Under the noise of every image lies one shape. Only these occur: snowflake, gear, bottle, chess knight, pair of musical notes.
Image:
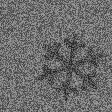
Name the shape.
snowflake
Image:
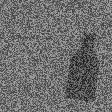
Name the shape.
bottle
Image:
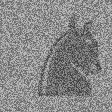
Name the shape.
chess knight
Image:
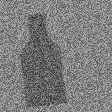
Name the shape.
bottle
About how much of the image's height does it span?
nearly all
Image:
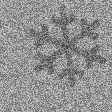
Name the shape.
snowflake
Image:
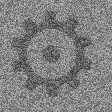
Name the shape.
gear
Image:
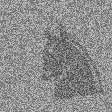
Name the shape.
chess knight
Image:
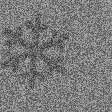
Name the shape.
snowflake
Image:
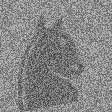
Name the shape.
chess knight
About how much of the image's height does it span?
nearly all
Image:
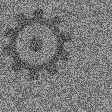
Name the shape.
gear
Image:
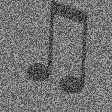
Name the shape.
pair of musical notes
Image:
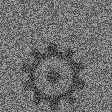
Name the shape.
gear
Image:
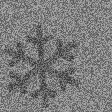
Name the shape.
snowflake
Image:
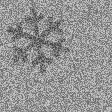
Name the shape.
snowflake
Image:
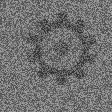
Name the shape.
gear
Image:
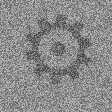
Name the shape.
gear
